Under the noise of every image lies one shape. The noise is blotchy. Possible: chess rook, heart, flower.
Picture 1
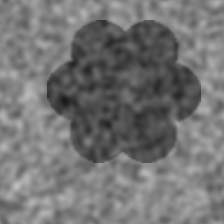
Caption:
dark flower
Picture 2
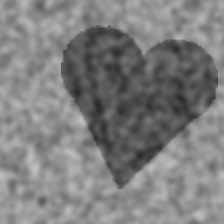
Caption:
dark heart
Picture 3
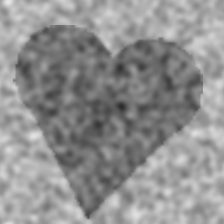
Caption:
dark heart
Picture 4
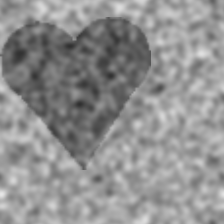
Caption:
dark heart
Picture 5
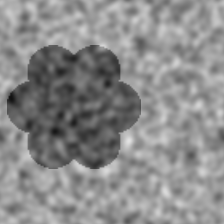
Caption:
dark flower
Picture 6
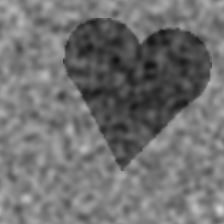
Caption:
dark heart
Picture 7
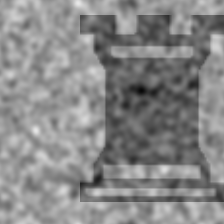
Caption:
dark chess rook
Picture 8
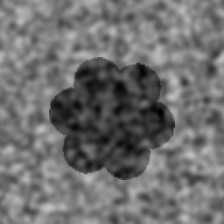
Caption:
dark flower
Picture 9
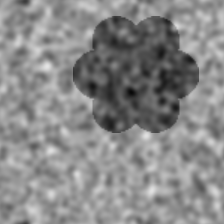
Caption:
dark flower
